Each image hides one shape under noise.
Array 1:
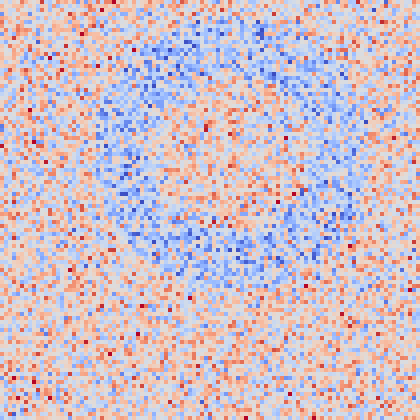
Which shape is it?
ring
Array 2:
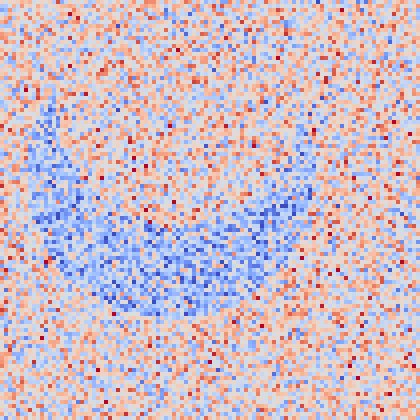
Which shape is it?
crescent
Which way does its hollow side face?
up
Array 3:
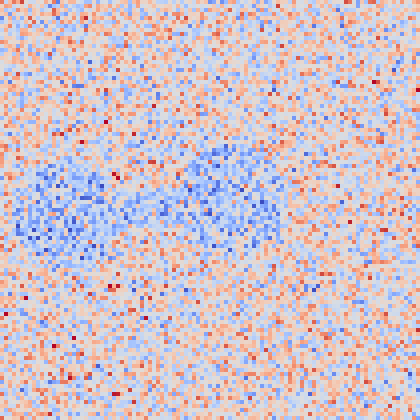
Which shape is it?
dumbbell
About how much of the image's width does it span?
two thirds
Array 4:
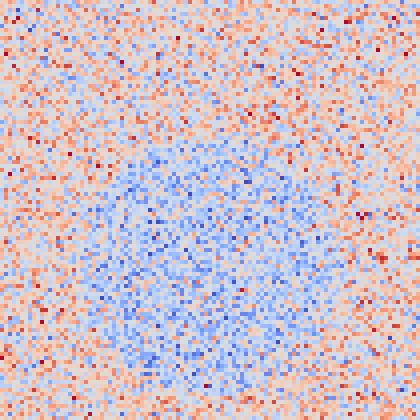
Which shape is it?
disc
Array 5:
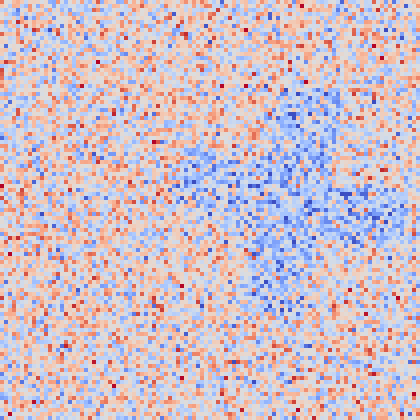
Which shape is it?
cross
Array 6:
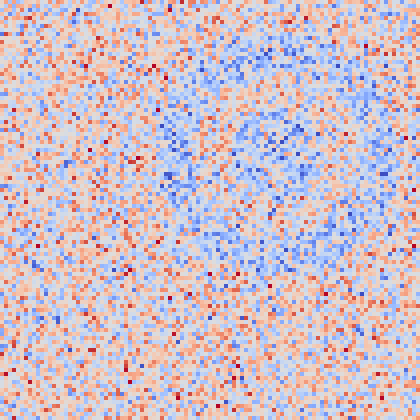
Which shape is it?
bullseye
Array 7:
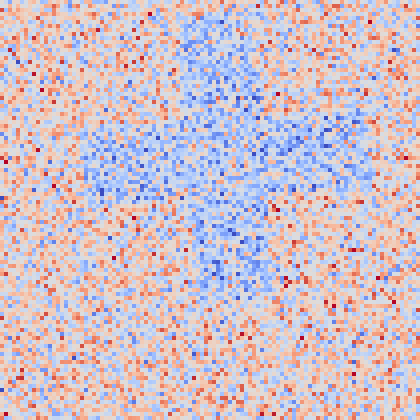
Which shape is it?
cross
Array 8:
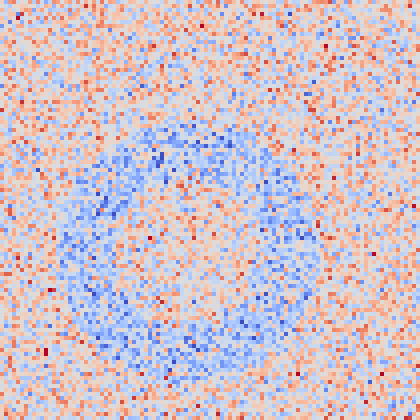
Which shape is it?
ring
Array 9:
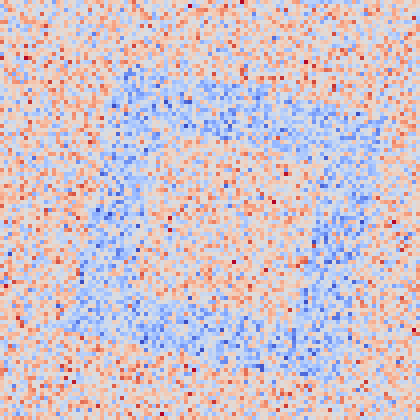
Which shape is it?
square frame
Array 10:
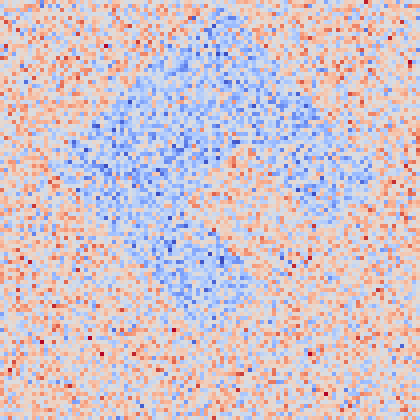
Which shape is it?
square with a notch
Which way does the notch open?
down and right
